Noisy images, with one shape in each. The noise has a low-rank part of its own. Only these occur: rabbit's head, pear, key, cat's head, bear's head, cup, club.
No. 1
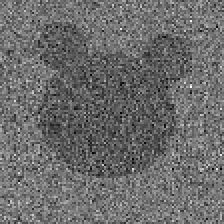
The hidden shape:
bear's head
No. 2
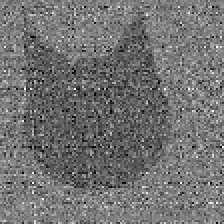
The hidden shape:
cat's head
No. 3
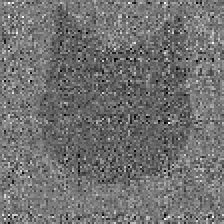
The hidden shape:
cat's head
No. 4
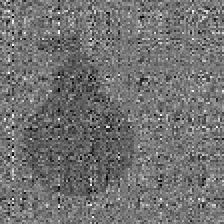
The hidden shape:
pear
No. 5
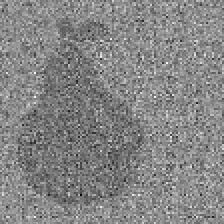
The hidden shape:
pear
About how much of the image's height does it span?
nearly all
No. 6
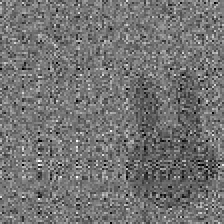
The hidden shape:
rabbit's head
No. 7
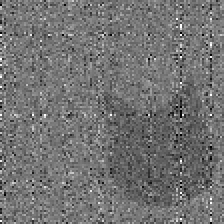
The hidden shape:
cat's head
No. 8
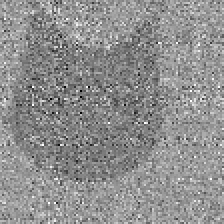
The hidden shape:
cat's head
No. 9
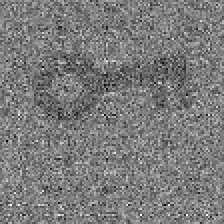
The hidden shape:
key
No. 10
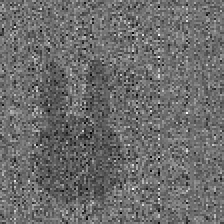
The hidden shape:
rabbit's head
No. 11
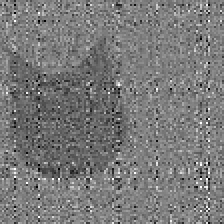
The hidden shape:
cat's head
